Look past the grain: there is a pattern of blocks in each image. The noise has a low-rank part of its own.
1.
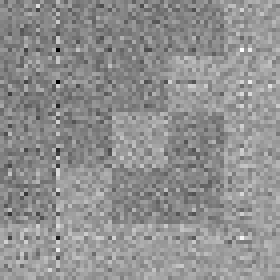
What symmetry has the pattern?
mirrored about the diagonal from the top left
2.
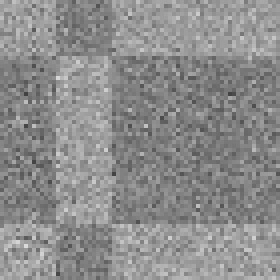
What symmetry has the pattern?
top and bottom mirror each other
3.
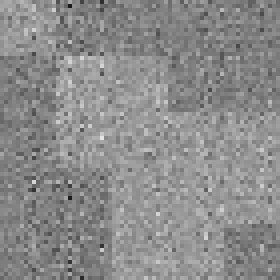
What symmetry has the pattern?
mirrored about the diagonal from the top left
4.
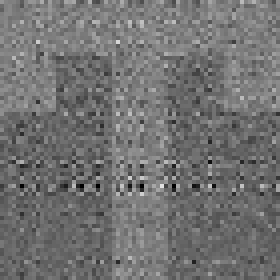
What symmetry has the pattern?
left and right mirror each other
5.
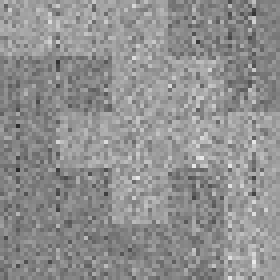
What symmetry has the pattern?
mirrored about the diagonal from the bottom left
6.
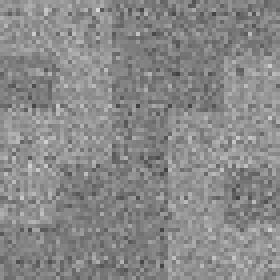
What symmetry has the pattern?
the same after a half turn
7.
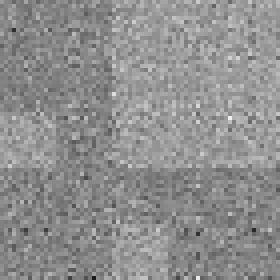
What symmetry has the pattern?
mirrored about the diagonal from the bottom left
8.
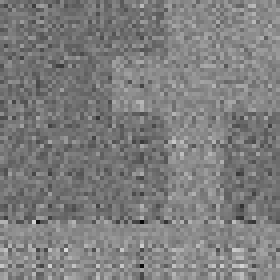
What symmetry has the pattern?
no symmetry
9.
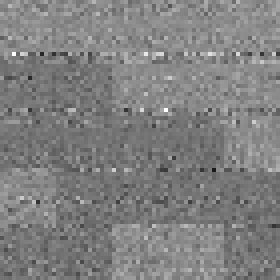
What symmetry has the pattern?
no symmetry
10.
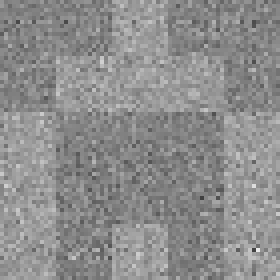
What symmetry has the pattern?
left and right mirror each other
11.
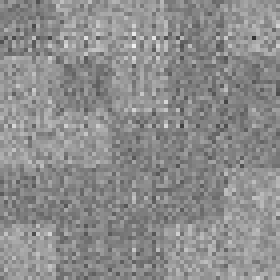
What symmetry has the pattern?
mirrored about the diagonal from the top left
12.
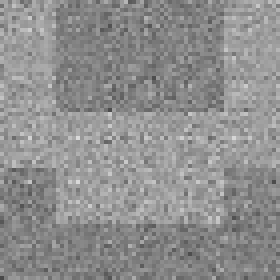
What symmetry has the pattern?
left and right mirror each other
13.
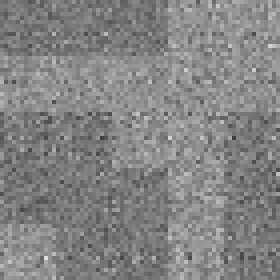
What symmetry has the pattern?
mirrored about the diagonal from the bottom left
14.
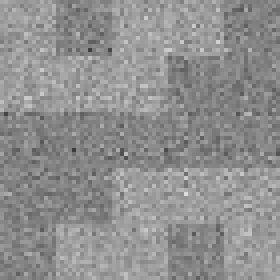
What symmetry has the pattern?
the same after a half turn
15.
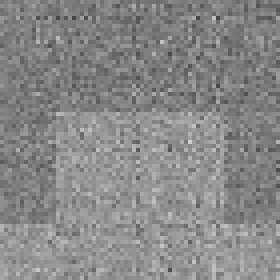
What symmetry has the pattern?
left and right mirror each other
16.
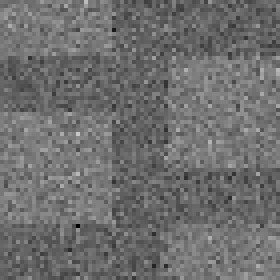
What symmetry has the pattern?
the same after a half turn
